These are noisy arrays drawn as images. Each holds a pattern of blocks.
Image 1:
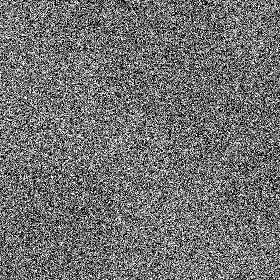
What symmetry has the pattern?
mirrored about the diagonal from the bottom left
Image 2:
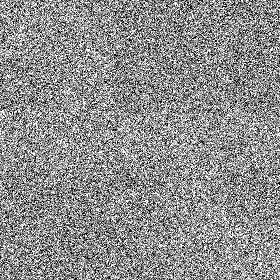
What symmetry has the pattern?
the same after a half turn
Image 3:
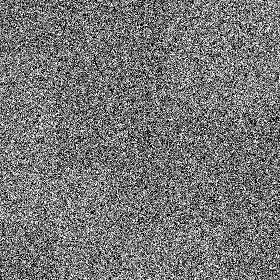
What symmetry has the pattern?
mirrored about the diagonal from the bottom left
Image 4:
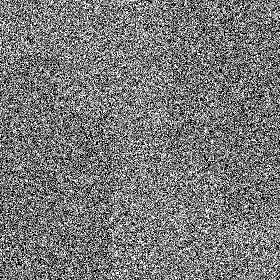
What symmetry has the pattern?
the same after a half turn
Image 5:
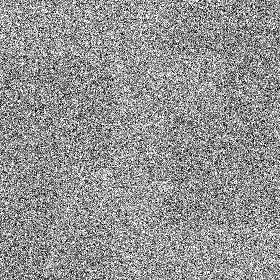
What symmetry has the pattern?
the same after a half turn
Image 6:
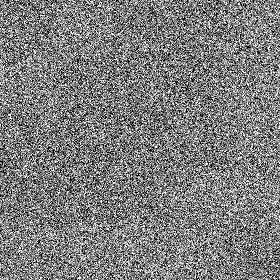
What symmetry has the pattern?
mirrored about the diagonal from the top left
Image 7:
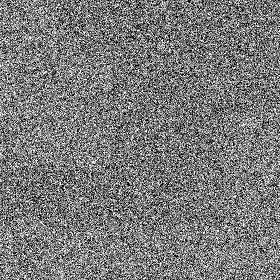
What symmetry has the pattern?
no symmetry
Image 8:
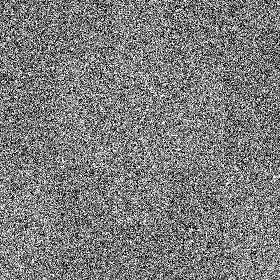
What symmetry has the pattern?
left and right mirror each other
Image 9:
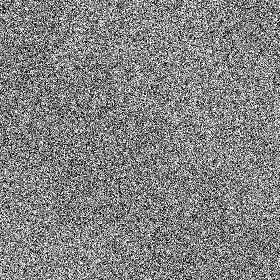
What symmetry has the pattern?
mirrored about the diagonal from the bottom left
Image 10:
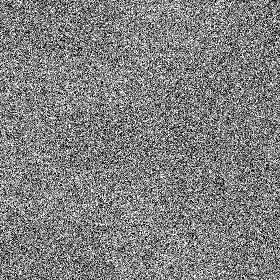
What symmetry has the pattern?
top and bottom mirror each other
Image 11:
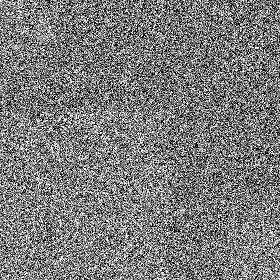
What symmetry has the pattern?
mirrored about the diagonal from the bottom left
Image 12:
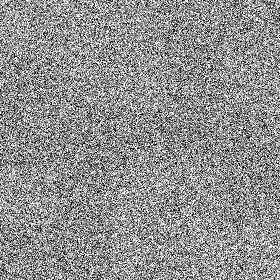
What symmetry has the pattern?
the same after a half turn
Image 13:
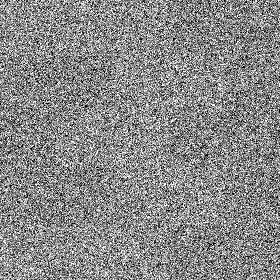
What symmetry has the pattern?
top and bottom mirror each other
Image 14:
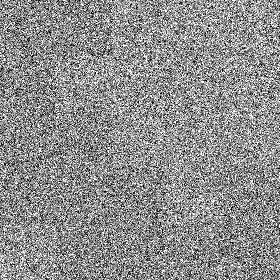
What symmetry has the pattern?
mirrored about the diagonal from the bottom left
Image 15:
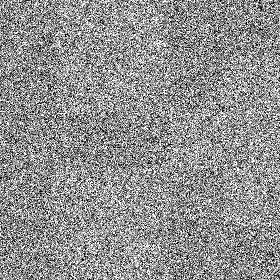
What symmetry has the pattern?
top and bottom mirror each other
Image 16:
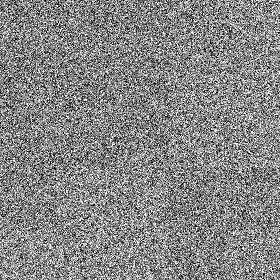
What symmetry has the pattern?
mirrored about the diagonal from the top left
